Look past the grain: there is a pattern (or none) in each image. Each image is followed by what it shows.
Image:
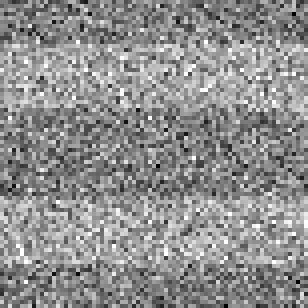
horizontal stripes
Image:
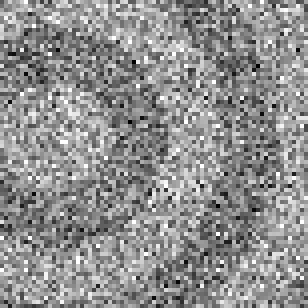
rings round one point
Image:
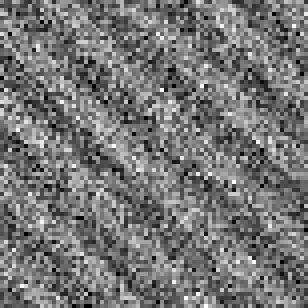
diagonal stripes
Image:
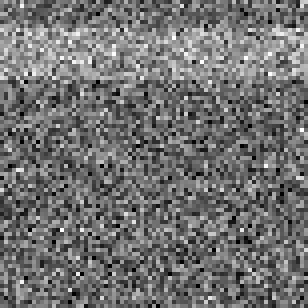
one horizontal stripe
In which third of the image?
top
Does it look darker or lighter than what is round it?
lighter
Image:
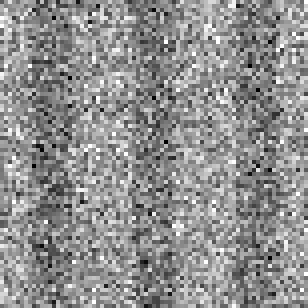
vertical stripes
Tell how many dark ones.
3
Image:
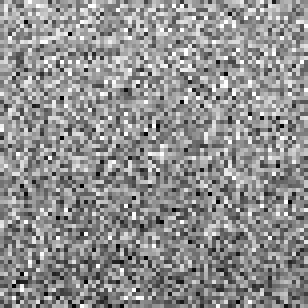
a smooth slope
